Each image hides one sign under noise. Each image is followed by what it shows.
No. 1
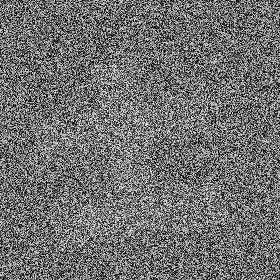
light plus-minus sign
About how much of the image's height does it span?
two thirds
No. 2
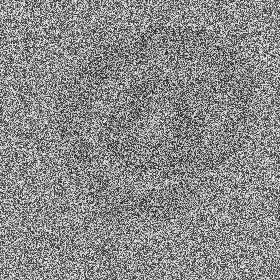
dark at sign
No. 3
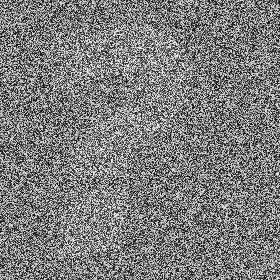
light question mark
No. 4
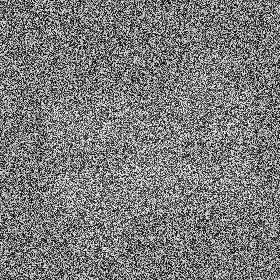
light not-equal sign
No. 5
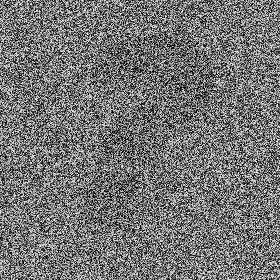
dark question mark
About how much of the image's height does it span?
two thirds
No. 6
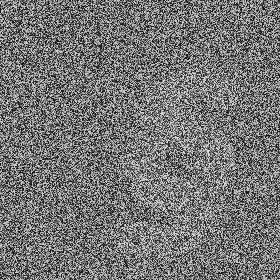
light section sign
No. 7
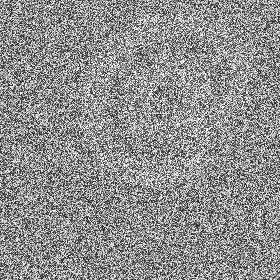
light at sign
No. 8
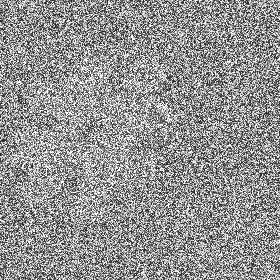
light hash sign
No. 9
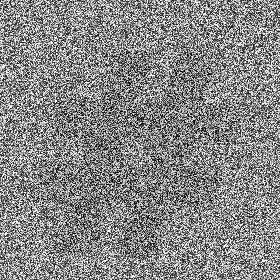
dark hash sign
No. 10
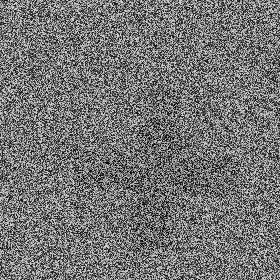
dark plus sign
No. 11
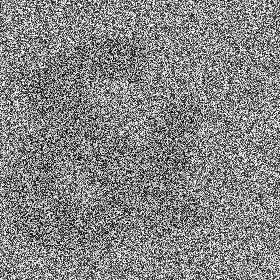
dark ampersand
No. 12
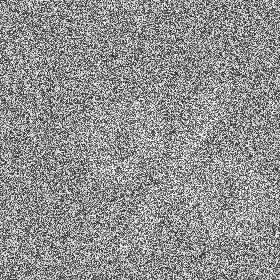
light percent sign
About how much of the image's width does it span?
two thirds
